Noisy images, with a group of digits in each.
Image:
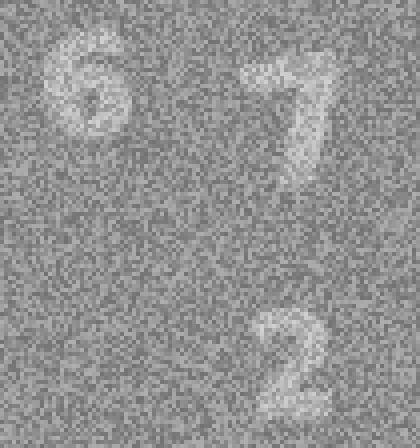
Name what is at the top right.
7
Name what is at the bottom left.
nothing
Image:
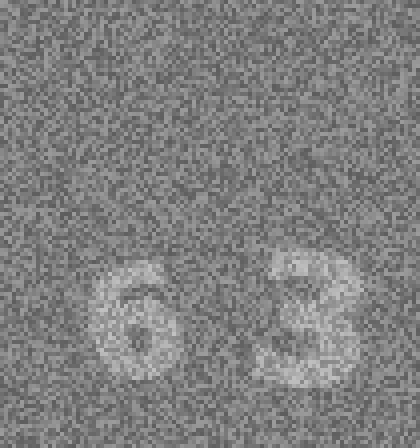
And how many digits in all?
2
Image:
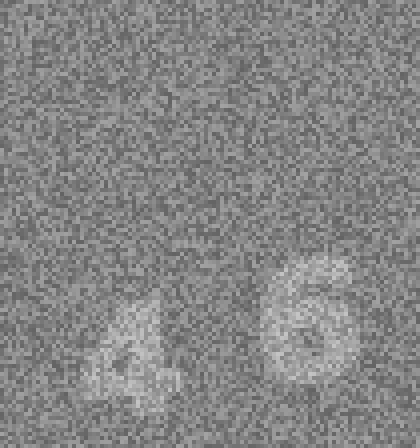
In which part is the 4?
bottom left
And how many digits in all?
2
